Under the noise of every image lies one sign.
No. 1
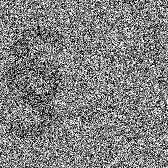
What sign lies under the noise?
section sign
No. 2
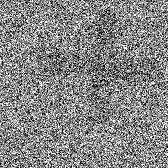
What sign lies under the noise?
plus sign
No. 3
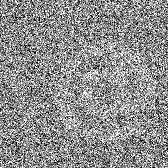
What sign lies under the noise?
at sign
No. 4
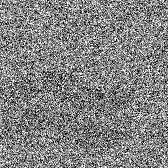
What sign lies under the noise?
approximately sign
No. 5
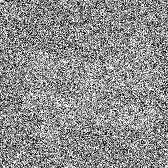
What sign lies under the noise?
not-equal sign
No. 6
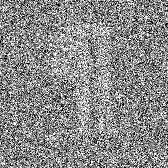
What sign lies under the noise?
pilcrow
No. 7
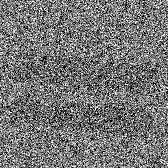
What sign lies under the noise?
equals sign
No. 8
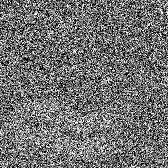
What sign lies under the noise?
approximately sign
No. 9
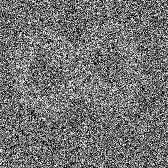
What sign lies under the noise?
infinity sign
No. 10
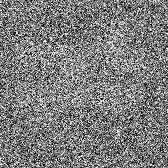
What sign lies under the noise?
not-equal sign
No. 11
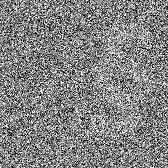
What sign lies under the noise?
section sign
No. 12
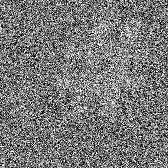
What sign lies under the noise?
hash sign
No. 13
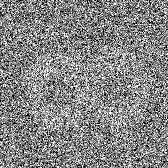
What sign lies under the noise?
infinity sign
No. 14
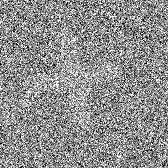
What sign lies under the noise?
plus sign
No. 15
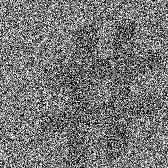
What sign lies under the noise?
hash sign
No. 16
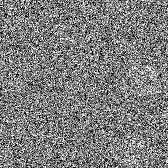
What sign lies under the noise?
colon
